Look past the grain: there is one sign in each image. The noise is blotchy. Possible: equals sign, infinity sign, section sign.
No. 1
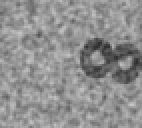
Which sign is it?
infinity sign
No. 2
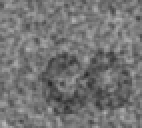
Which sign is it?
infinity sign
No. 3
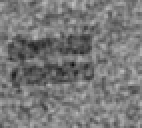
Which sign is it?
equals sign
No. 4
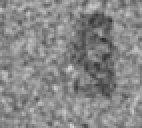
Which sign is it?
section sign
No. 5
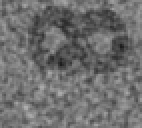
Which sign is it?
infinity sign
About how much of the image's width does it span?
two thirds
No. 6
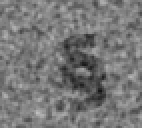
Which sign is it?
section sign
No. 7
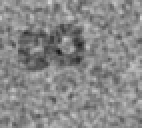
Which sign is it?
infinity sign
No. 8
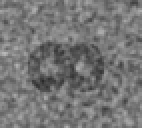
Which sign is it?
infinity sign
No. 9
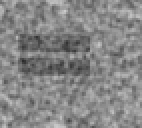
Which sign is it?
equals sign
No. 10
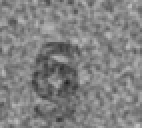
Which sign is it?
section sign
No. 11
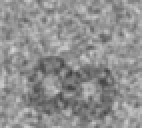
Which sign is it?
infinity sign
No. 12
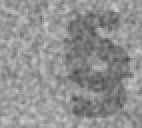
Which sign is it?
section sign
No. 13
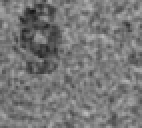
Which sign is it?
section sign
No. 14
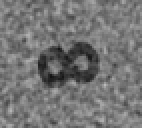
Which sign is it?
infinity sign
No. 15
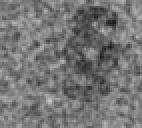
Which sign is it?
section sign
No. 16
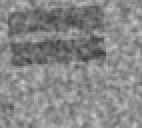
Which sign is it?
equals sign
